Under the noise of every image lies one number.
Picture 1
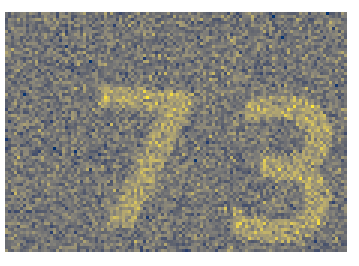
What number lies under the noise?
73
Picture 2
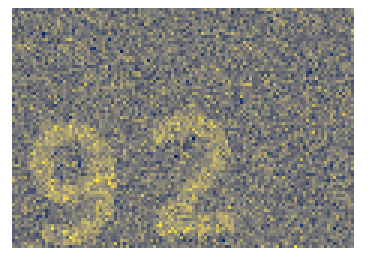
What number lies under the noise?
92
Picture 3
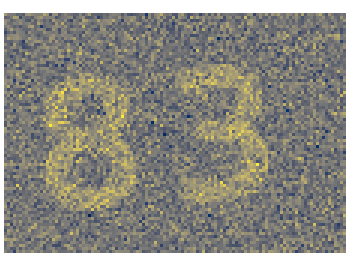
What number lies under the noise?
83
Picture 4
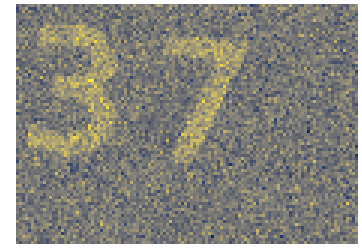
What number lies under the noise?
37
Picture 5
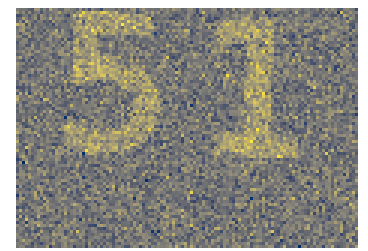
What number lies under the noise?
51
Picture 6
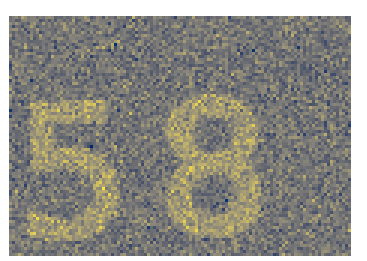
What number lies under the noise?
58
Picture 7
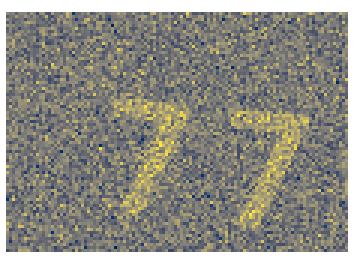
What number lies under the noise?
77
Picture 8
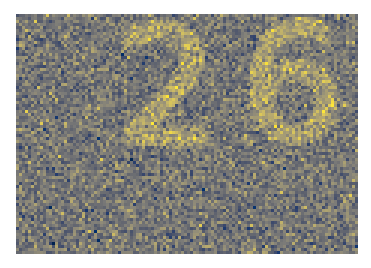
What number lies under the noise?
26
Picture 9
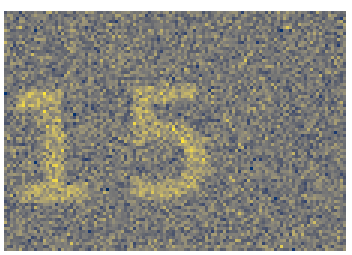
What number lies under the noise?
15
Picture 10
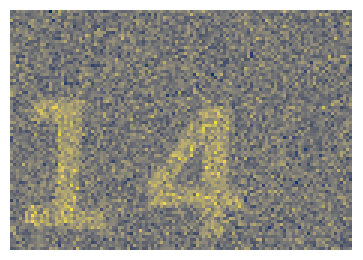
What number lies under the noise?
14
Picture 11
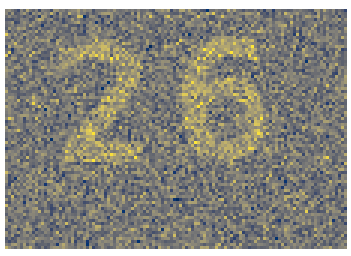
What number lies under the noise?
26
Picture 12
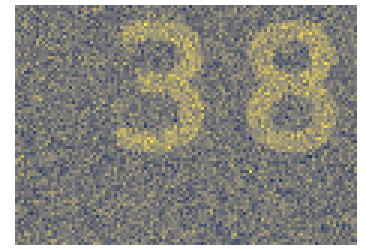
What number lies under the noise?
38
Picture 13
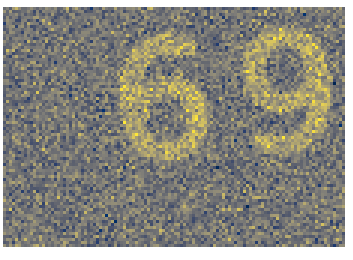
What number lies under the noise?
69
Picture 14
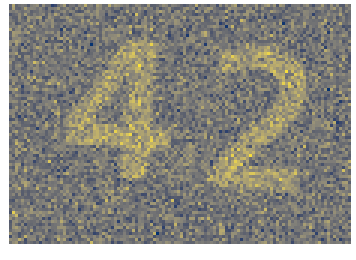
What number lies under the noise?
42
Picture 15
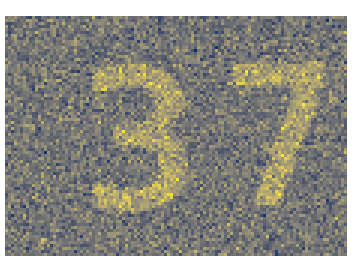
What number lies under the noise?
37
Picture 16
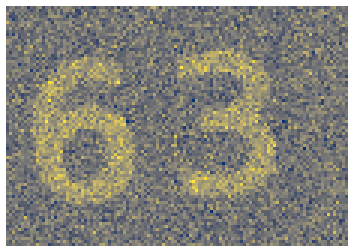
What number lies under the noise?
63
